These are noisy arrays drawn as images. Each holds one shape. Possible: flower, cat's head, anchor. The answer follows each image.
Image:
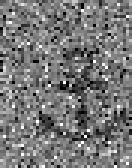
dark anchor
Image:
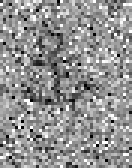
dark anchor
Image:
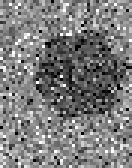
dark flower
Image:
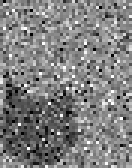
dark cat's head
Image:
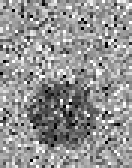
dark flower
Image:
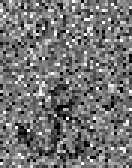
dark anchor
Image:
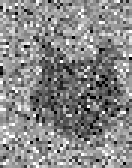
dark cat's head
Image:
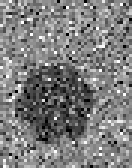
dark flower
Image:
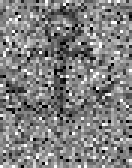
dark anchor
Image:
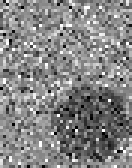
dark flower
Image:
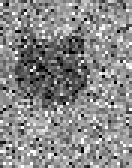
dark cat's head
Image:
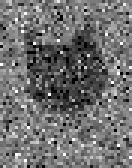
dark cat's head
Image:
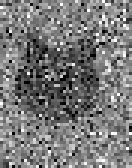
dark cat's head
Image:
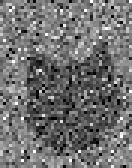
dark cat's head
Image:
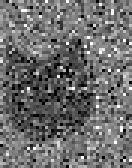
dark cat's head
